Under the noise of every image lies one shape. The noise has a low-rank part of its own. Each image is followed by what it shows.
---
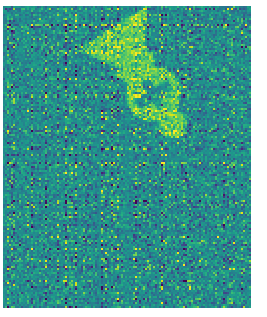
chess bishop
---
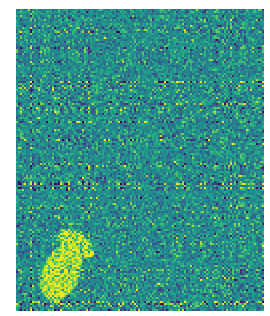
footprint
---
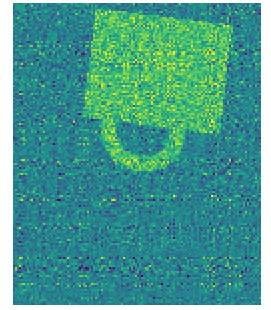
cup
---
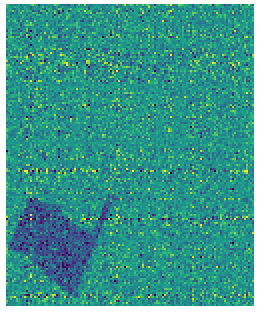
flag
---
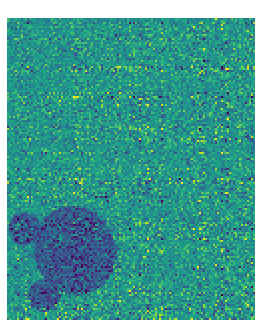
bear's head
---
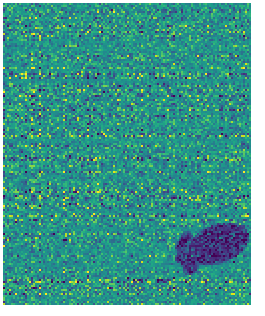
footprint
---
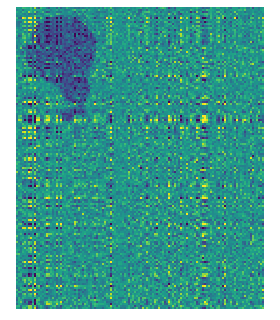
pear
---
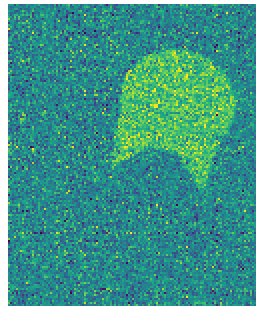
cat's head
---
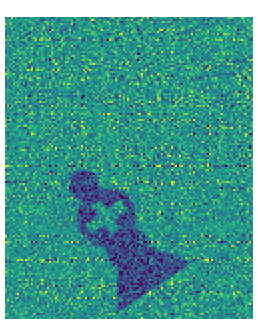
chess bishop
